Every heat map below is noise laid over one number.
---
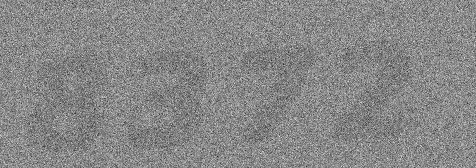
8372
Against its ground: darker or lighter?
darker
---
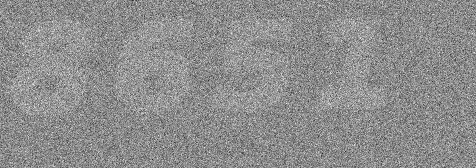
8651
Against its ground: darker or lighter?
lighter
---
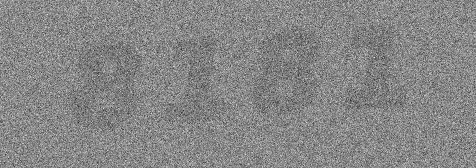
8181
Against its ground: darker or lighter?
darker
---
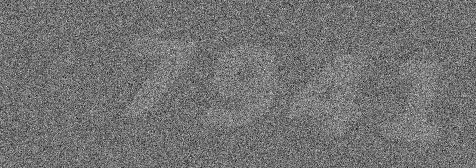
7941
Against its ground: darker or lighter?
lighter
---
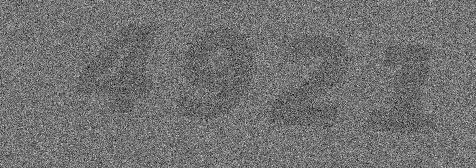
4921
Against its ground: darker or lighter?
darker
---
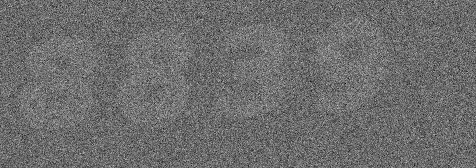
8839
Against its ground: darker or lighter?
lighter
